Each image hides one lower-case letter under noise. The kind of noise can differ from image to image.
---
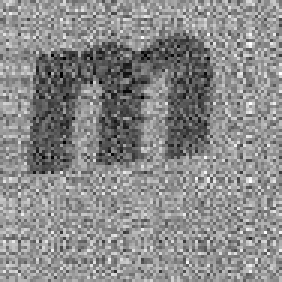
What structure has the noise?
low rank plus noise
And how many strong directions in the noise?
three or four
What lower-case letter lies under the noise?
m
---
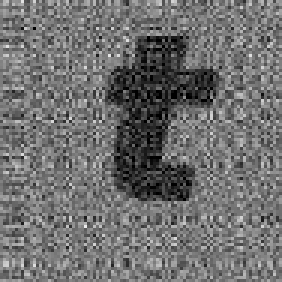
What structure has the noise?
low rank plus noise
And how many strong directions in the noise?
two
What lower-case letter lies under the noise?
t
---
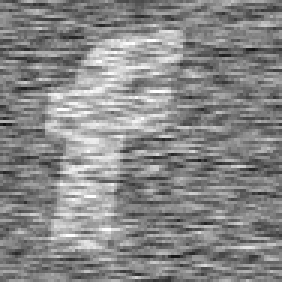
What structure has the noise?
streaked along the rows
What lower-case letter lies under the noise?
f
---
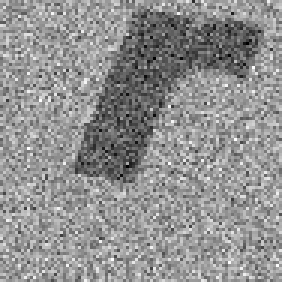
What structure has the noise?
independent entries
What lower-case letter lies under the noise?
r
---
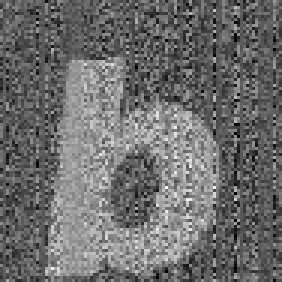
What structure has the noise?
columns of uneven size
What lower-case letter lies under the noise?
b
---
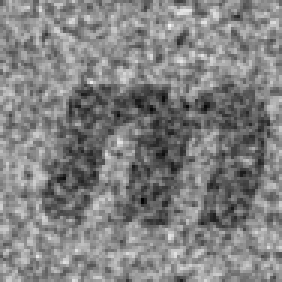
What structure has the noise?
blotchy
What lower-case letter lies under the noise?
m
